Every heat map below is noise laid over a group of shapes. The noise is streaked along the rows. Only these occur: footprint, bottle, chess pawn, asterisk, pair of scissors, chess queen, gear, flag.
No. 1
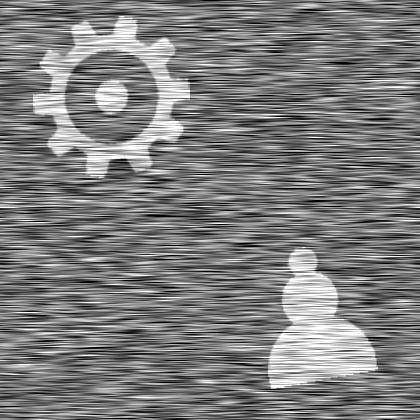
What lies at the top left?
gear
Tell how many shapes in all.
2
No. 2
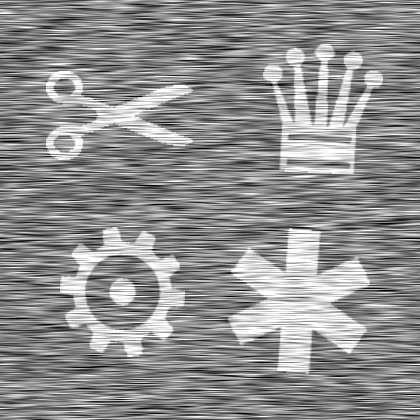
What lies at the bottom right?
asterisk
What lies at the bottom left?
gear
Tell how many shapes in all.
4
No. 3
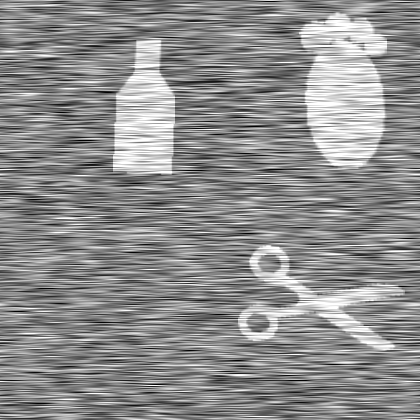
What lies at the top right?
footprint
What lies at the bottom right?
pair of scissors
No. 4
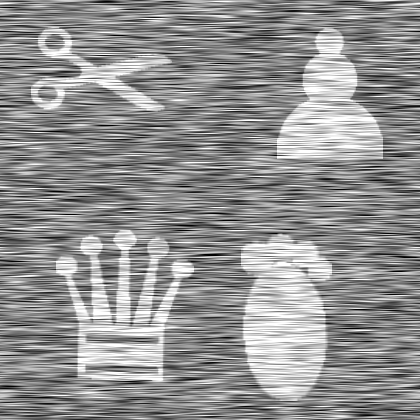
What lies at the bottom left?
chess queen
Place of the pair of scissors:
top left
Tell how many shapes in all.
4
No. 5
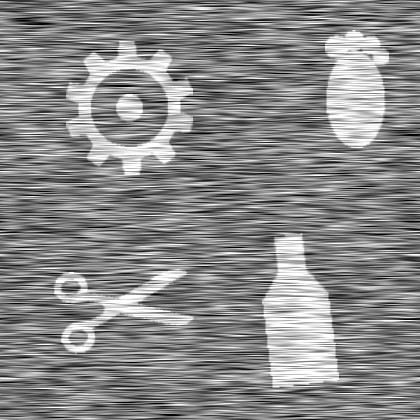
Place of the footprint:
top right
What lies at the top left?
gear
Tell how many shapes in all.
4
